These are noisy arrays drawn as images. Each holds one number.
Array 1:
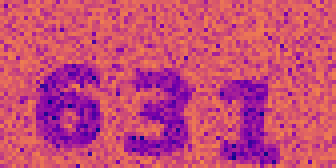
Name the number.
631
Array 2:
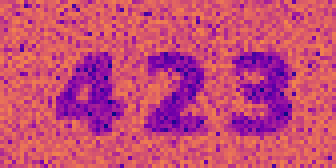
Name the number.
423
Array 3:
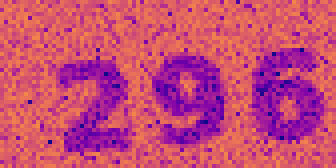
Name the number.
296
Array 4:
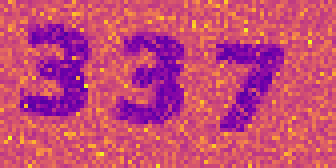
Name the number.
337
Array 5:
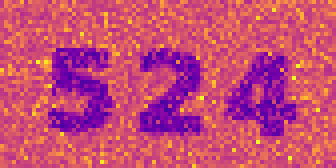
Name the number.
524
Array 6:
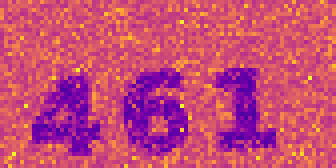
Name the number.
461
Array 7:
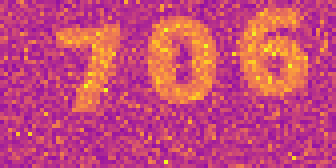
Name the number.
706
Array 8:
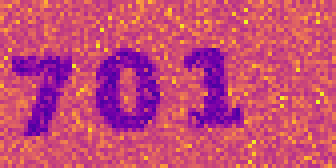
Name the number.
701
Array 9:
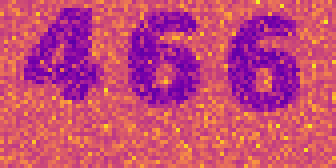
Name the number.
466
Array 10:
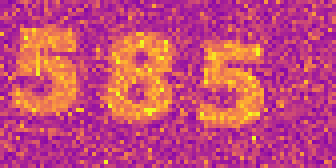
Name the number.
585
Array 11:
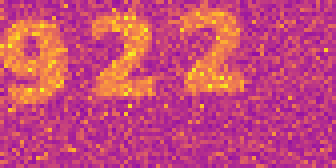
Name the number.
922
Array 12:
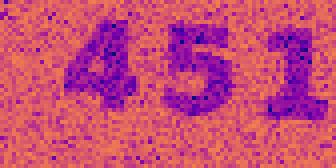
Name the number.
451
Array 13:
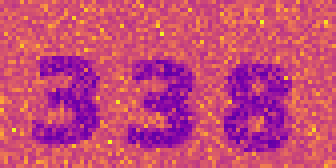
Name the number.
338
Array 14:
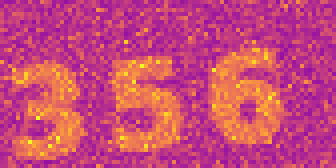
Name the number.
356
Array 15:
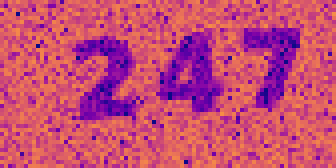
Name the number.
247
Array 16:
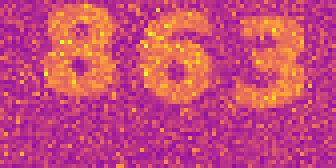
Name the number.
863
